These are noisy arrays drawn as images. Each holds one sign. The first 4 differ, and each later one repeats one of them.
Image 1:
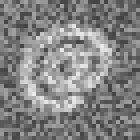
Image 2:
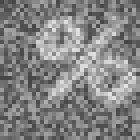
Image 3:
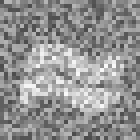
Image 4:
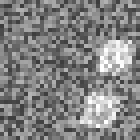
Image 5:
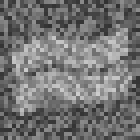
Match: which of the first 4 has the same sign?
3
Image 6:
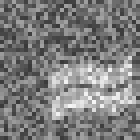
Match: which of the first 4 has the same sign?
3
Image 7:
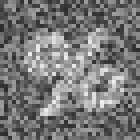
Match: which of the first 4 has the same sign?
2
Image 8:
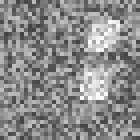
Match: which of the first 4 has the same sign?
4
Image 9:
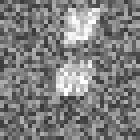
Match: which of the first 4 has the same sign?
4
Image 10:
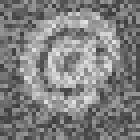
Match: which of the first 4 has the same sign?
1
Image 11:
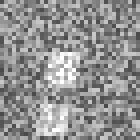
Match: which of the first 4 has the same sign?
4
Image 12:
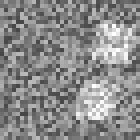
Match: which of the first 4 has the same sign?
4
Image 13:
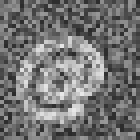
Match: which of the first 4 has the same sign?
1
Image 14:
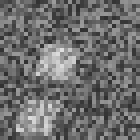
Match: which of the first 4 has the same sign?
4
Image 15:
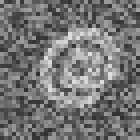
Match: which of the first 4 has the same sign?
1
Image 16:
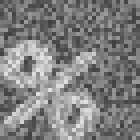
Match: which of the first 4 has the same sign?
2
